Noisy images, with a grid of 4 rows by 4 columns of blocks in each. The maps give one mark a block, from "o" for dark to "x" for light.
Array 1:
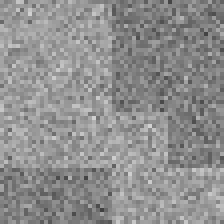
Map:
x x o o
x x o o
x x x o
o o x x
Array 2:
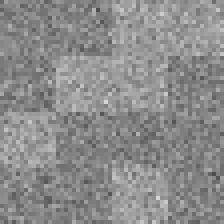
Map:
o o x x
o x x o
x o o o
o o x o
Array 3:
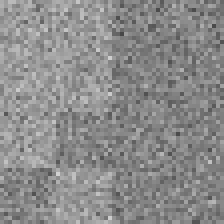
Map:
x x o o
x x o o
x o o o
o x o o
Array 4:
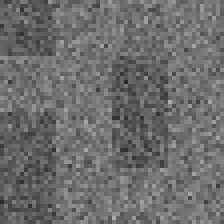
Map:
o x x x
x x o x
o x o x
o x x x
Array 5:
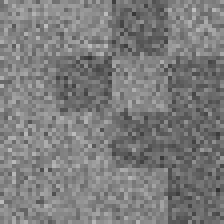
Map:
x x o x
x o x o
x x o o
x x x o
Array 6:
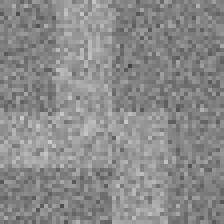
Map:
o x o o
o x o o
x x x o
o o x o
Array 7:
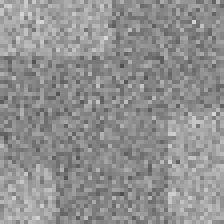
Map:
x x o o
o o o o
o o o x
x o o x
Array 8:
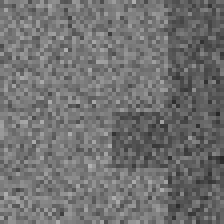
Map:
x x x o
x x x o
x x o o
x x x o
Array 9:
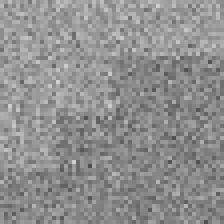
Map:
x x x x
x x o o
x o o o
o o o o
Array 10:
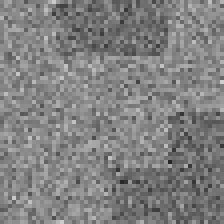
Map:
x o o x
x x x x
x x x o
x x o o
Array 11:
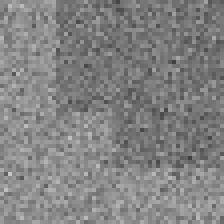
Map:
x o o o
x o o o
x x o o
x x x x
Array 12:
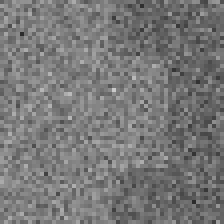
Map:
x x o o
x x x o
x x x o
x x o o
